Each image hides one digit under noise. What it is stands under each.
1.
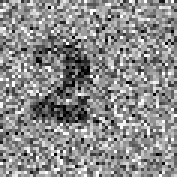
dark 2
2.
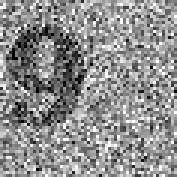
dark 9
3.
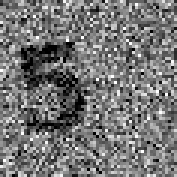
dark 5
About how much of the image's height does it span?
half
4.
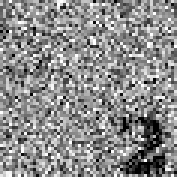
dark 2, bottom right
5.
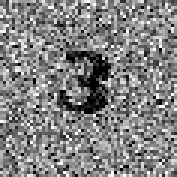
dark 3, centre
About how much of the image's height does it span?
a third
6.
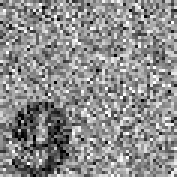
dark 9, bottom left
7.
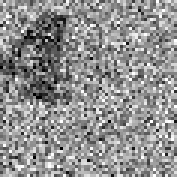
dark 4
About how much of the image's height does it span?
half
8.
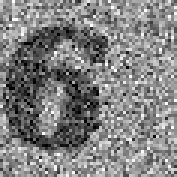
dark 6
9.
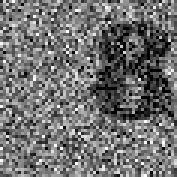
dark 8
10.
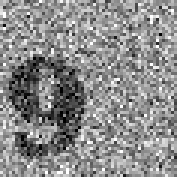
dark 9
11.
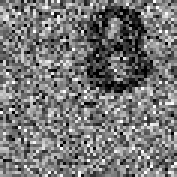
dark 8
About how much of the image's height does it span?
half
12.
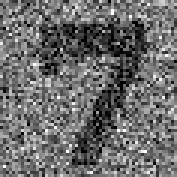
dark 7
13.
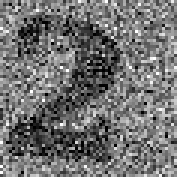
dark 2
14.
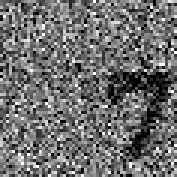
dark 7
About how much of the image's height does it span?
half
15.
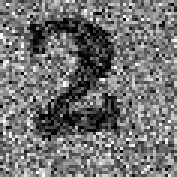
dark 2
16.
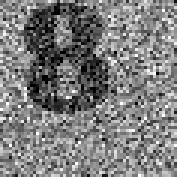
dark 8
